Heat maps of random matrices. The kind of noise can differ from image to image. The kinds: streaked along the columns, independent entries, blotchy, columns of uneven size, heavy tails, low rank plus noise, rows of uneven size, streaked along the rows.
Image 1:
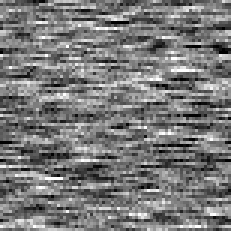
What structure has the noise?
streaked along the rows
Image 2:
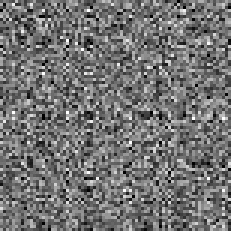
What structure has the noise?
low rank plus noise
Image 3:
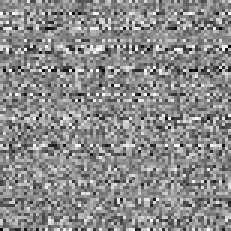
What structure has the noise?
rows of uneven size
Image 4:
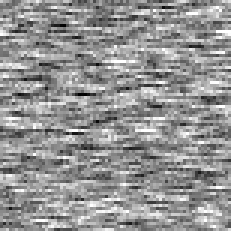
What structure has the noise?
streaked along the rows
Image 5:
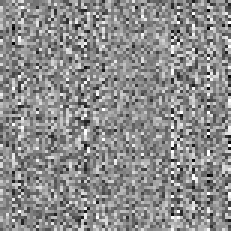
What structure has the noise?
columns of uneven size
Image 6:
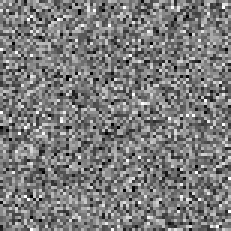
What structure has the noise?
independent entries
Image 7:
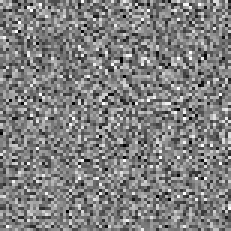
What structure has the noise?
low rank plus noise
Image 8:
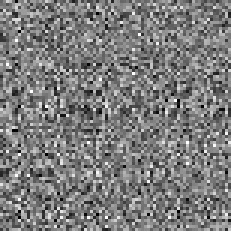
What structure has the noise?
low rank plus noise
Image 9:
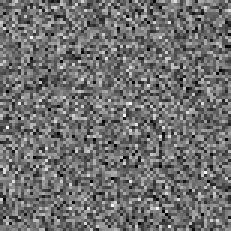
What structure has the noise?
independent entries
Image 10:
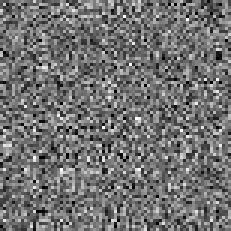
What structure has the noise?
low rank plus noise
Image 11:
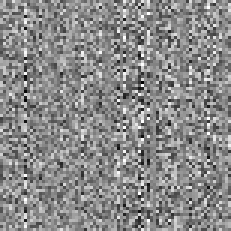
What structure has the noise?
columns of uneven size
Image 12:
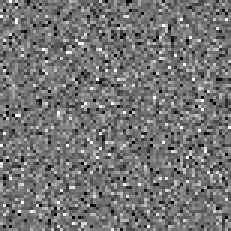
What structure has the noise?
heavy tails
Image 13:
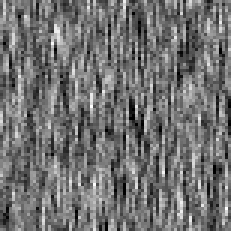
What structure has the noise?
streaked along the columns
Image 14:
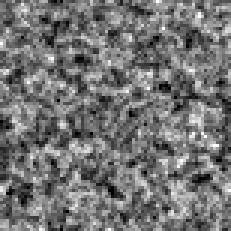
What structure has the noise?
blotchy
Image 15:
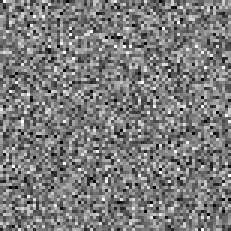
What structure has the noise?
independent entries
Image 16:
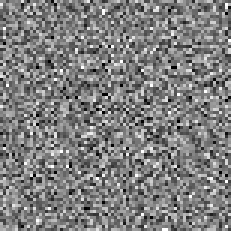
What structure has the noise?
low rank plus noise
